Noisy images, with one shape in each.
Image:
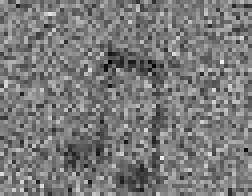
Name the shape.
pair of musical notes
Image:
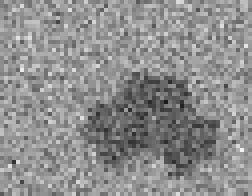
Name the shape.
car
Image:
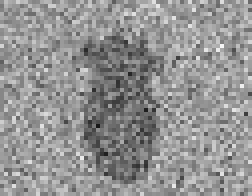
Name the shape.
footprint
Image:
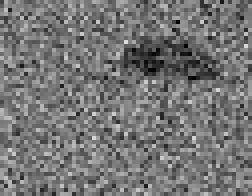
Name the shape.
umbrella
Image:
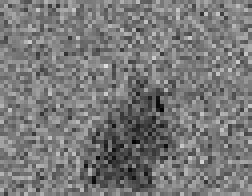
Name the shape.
chess knight
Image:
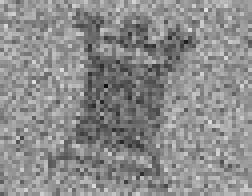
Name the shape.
chess rook
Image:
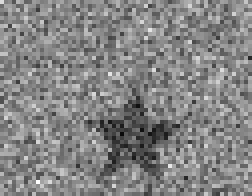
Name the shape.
star
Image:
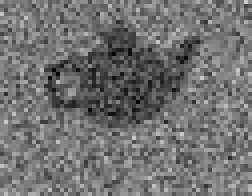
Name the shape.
teapot
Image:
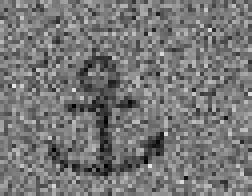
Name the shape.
anchor
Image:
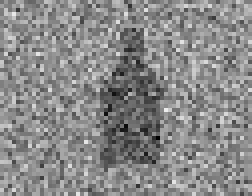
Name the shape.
bottle
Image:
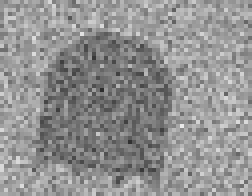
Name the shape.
ghost
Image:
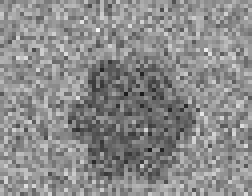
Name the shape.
flower
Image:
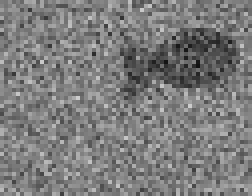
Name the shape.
fish
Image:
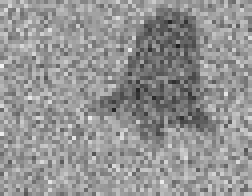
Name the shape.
bell
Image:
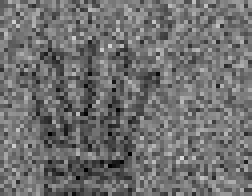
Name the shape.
chess queen
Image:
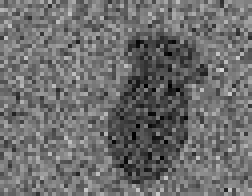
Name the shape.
footprint
